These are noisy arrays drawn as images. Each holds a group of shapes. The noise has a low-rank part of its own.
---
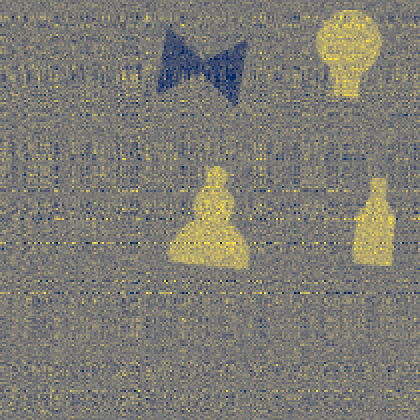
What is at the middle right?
bottle
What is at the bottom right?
nothing
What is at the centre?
chess pawn
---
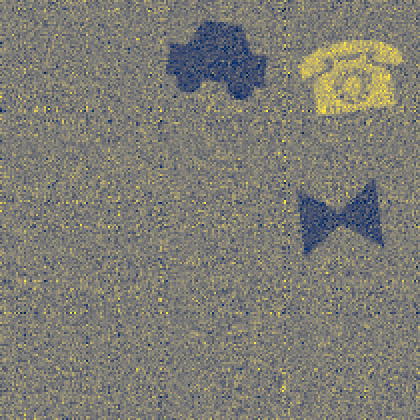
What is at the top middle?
car
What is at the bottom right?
nothing
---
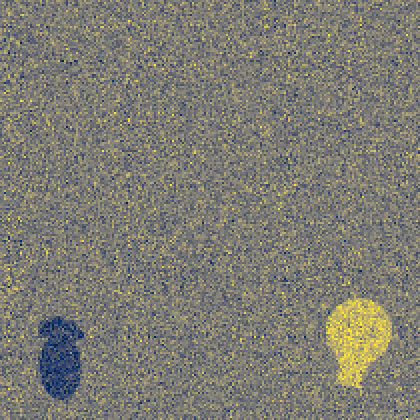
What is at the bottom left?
footprint
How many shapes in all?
2
